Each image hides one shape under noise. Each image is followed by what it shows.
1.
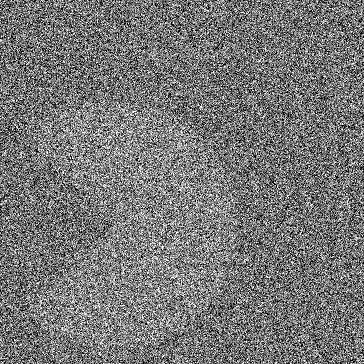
disc with a wedge cut out
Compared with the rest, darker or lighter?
lighter
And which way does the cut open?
left
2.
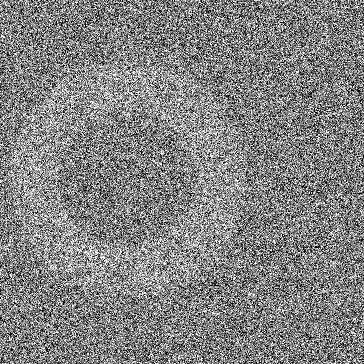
ring
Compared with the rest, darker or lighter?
lighter
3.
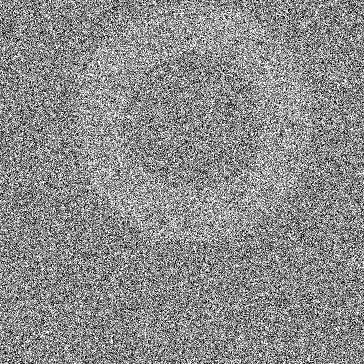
ring
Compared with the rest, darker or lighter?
lighter
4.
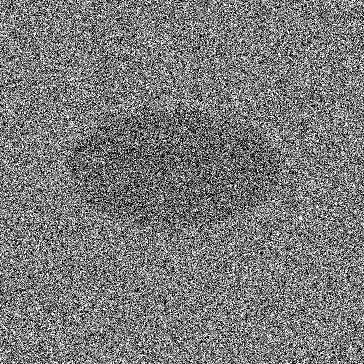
ellipse
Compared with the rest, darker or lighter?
darker
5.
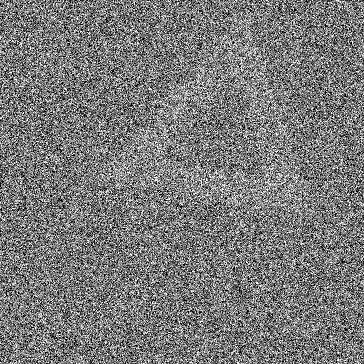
triangle frame
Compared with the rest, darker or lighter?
lighter
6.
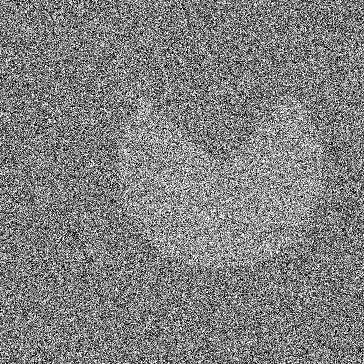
disc with a wedge cut out
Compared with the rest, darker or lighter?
lighter
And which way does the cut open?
up
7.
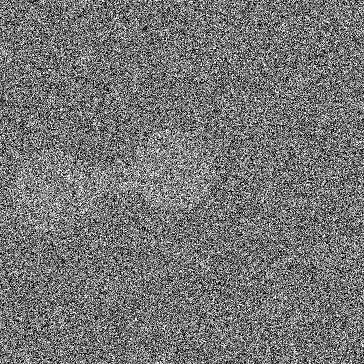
dumbbell
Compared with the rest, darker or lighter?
lighter
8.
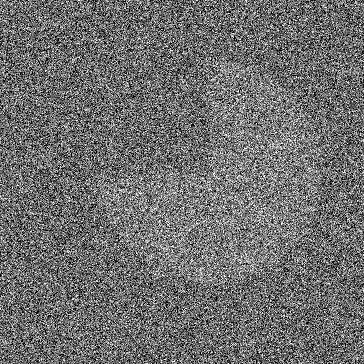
disc with a wedge cut out
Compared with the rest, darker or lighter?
lighter
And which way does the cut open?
up and left
